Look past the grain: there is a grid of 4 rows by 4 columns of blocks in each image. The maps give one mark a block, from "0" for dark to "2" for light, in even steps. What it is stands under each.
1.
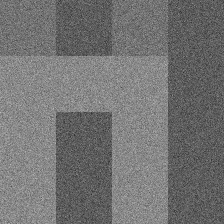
1 0 1 0
2 2 2 0
2 0 2 0
2 0 2 0
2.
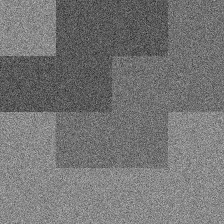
2 0 0 1
0 0 1 1
2 1 1 2
2 2 2 2
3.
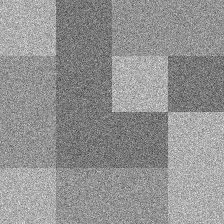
2 0 1 1
1 0 2 0
1 0 0 2
2 1 1 2
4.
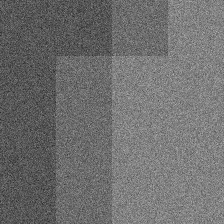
0 0 1 2
0 1 2 2
0 1 2 2
0 1 2 2
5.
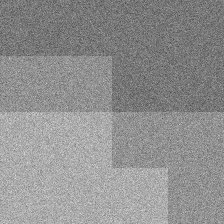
0 0 0 0
1 1 0 0
2 2 1 1
2 2 2 1
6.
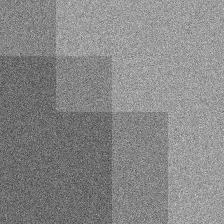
1 2 2 2
0 1 2 2
0 0 1 2
0 0 1 2
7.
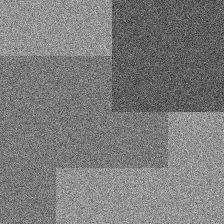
2 2 0 0
1 1 0 0
1 1 1 2
1 2 2 2
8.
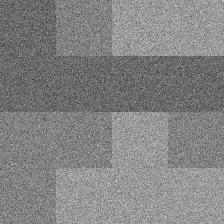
0 1 2 2
0 0 0 0
1 1 2 1
1 2 2 2
